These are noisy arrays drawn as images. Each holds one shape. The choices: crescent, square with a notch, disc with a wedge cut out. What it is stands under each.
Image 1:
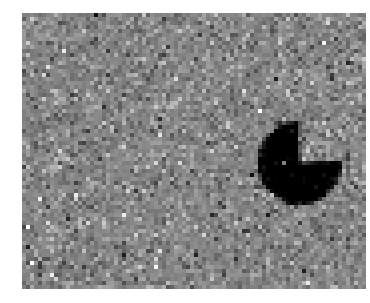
disc with a wedge cut out
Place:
middle right
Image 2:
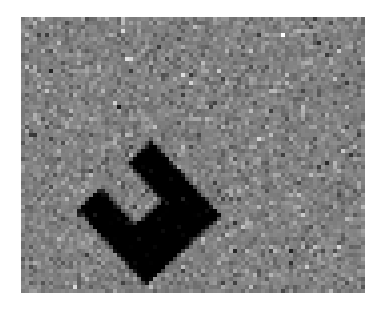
square with a notch
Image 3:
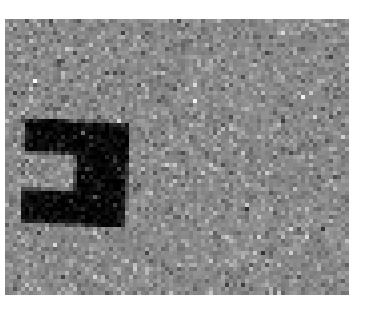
square with a notch
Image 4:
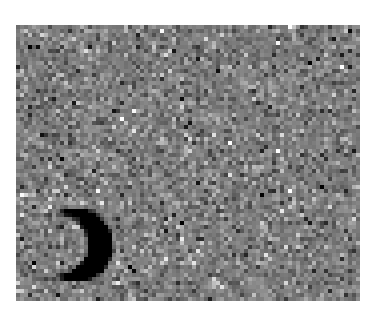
crescent
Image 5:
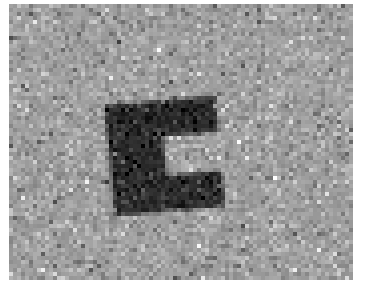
square with a notch
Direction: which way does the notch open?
right
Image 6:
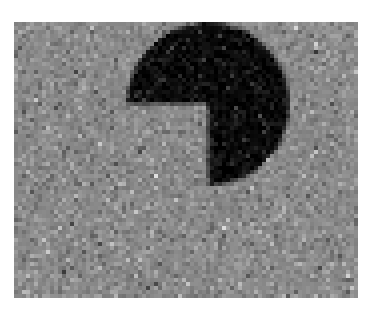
disc with a wedge cut out
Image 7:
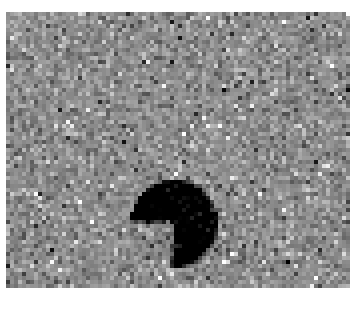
disc with a wedge cut out
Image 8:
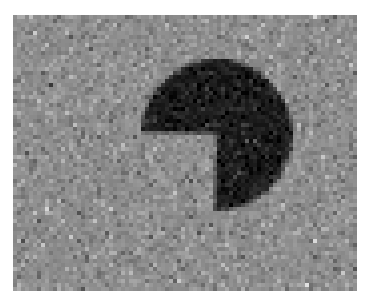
disc with a wedge cut out
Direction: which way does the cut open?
down and left
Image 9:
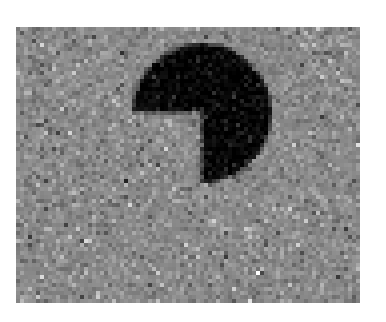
disc with a wedge cut out
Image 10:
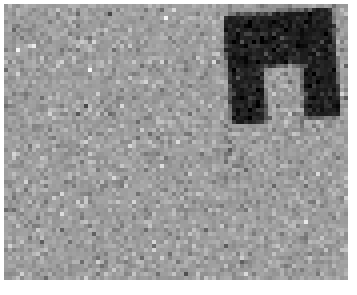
square with a notch
